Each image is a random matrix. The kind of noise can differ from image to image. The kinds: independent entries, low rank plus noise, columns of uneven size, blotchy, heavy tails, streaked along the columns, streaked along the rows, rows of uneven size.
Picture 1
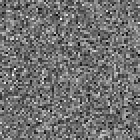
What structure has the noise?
independent entries
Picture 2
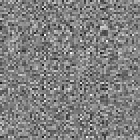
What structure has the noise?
low rank plus noise
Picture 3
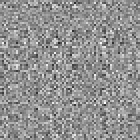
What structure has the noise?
low rank plus noise
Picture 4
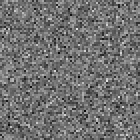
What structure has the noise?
independent entries
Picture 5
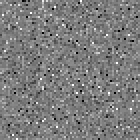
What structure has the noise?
heavy tails
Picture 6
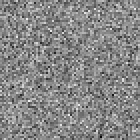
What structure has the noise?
independent entries
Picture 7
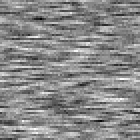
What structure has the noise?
streaked along the rows
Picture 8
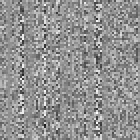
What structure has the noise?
columns of uneven size
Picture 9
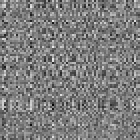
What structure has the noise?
low rank plus noise
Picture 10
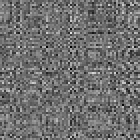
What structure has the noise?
low rank plus noise
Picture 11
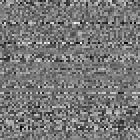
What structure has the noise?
rows of uneven size
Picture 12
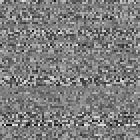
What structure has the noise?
rows of uneven size
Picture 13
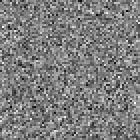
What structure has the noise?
independent entries
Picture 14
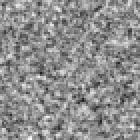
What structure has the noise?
blotchy
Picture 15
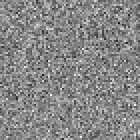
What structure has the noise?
independent entries
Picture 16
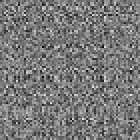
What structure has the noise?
low rank plus noise
